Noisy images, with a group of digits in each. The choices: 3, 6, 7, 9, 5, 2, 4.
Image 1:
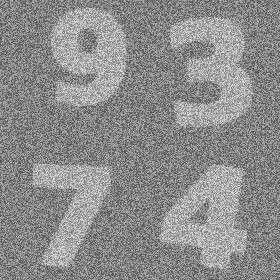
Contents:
top left: 9; top right: 3; bottom left: 7; bottom right: 4
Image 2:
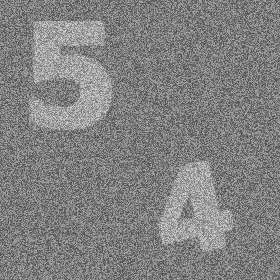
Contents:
top left: 5; bottom right: 4
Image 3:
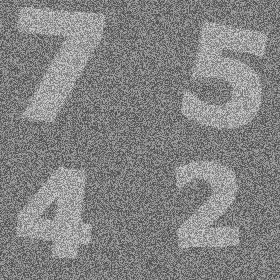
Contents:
top left: 7; top right: 5; bottom left: 4; bottom right: 2
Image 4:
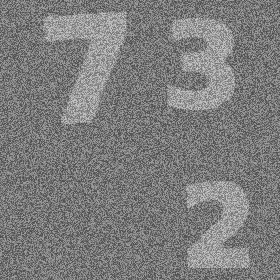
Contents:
top left: 7; top right: 3; bottom right: 2
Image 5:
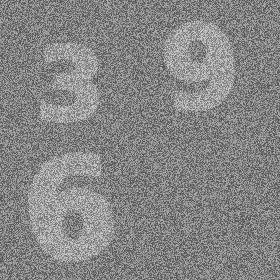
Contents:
top left: 3; top right: 9; bottom left: 6
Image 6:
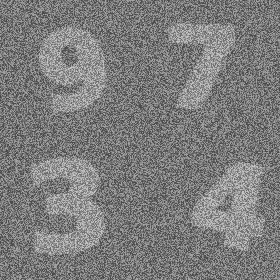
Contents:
top left: 9; top right: 7; bottom left: 3; bottom right: 4
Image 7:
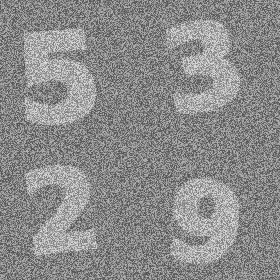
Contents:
top left: 5; top right: 3; bottom left: 2; bottom right: 9
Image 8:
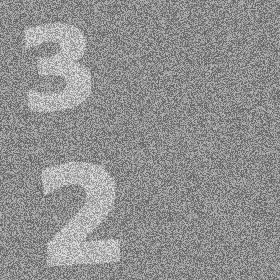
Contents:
top left: 3; bottom left: 2
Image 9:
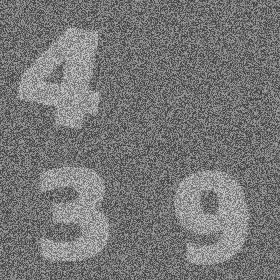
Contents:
top left: 4; bottom left: 3; bottom right: 9
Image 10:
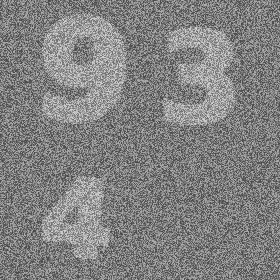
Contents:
top left: 9; top right: 3; bottom left: 4
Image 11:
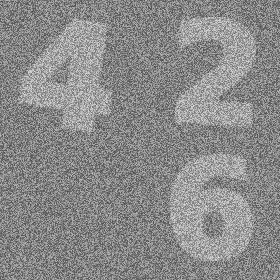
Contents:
top left: 4; top right: 2; bottom right: 6
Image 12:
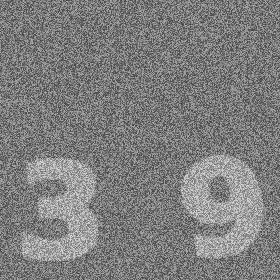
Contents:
bottom left: 3; bottom right: 9
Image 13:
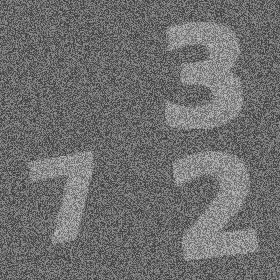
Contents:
top right: 3; bottom left: 7; bottom right: 2
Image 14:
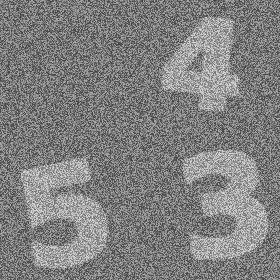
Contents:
top right: 4; bottom left: 5; bottom right: 3
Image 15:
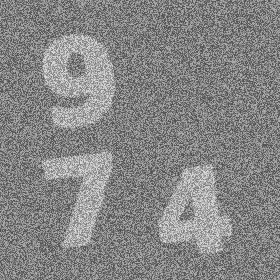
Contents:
top left: 9; bottom left: 7; bottom right: 4
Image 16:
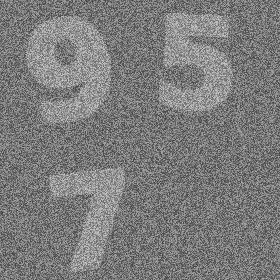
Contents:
top left: 9; top right: 5; bottom left: 7
